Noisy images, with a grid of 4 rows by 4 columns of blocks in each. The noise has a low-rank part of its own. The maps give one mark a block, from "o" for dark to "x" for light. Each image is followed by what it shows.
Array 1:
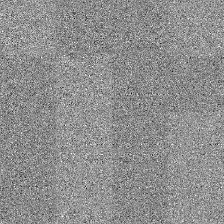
x o o x
o x o o
o x o x
o x o x
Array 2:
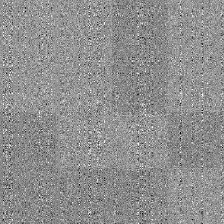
x x o x
x x o x
o x x o
o o o x
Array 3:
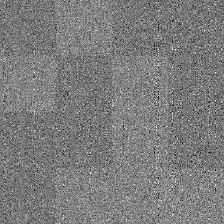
o x o o
x o x o
o o x o
o x x x
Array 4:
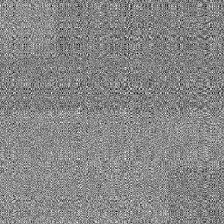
x o o o
o o o o
x x x x
x x x o
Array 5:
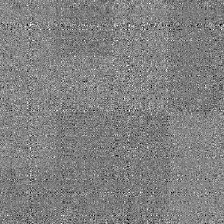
x o x o
x x x o
x o o x
o o o x
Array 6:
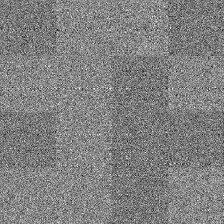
o x x o
x x o x
o x o o
x x o x
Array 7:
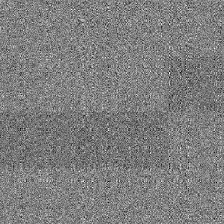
x x x x
x x x o
o o o x
x x x x
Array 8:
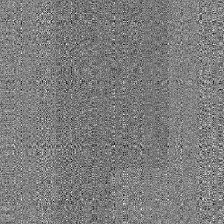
x o o x
x o o x
x o o x
x o x x
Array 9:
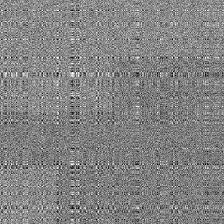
x x x x
x x o o
o o o o
x o o o
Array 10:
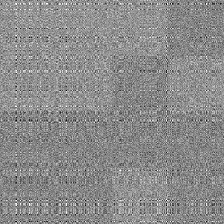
x x x o
x x o x
o o o o
o o x o
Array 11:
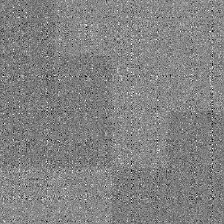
o x x x
o o x x
o o x o
x x o o
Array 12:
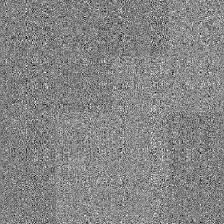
o o o x
o o x x
o x x o
o x x o
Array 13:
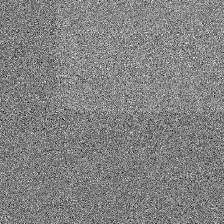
o x x x
o x x x
o o o o
o o o o
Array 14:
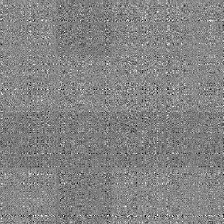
x o x x
x x x x
o o o o
x o x x
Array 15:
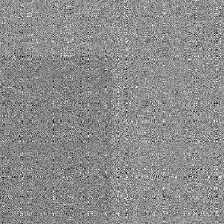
x x x x
o o x x
o o x x
o o x x
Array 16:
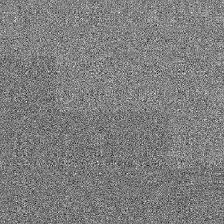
x x x x
o x x x
o o o x
o o o o
